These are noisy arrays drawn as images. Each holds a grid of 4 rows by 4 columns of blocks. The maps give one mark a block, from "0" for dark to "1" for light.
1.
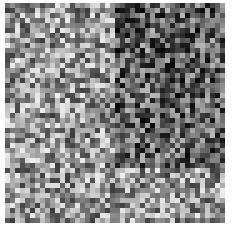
1100
1100
1100
1111
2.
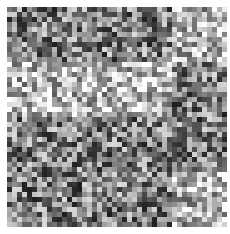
0001
1110
0000
0001
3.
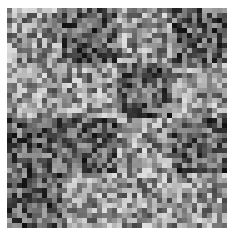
1010
1101
0010
0111
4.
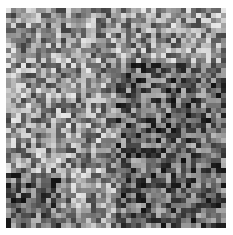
1111
1100
1100
0100
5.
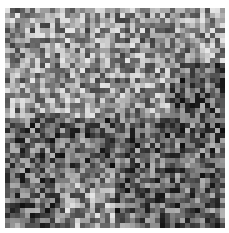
1111
1110
0000
0100
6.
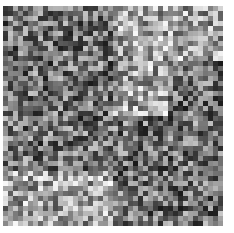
0011
0010
0000
1100
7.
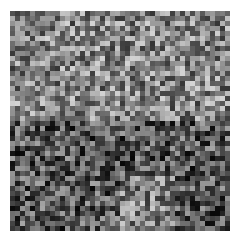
1111
1111
0000
0010
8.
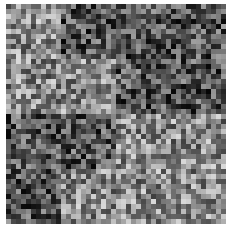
1000
1100
0011
0111
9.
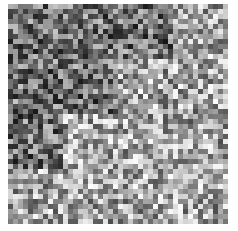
0001
0011
0111
1111
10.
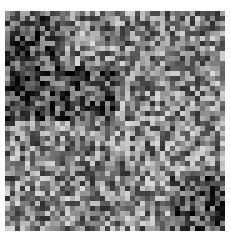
0111
0011
1111
1110
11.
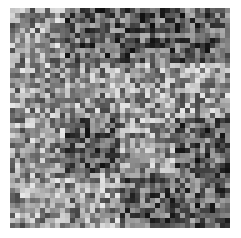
1000
1111
1010
1100
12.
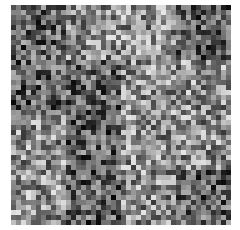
0110
0011
1011
1010
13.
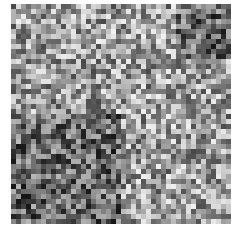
1110
1111
0011
0011
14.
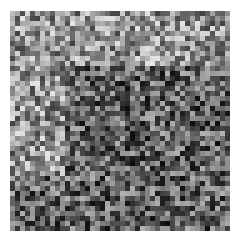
1111
1000
1000
0000
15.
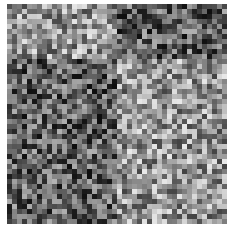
1100
0011
0011
0011
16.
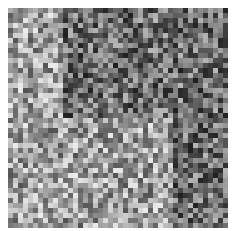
1000
1000
1110
1110
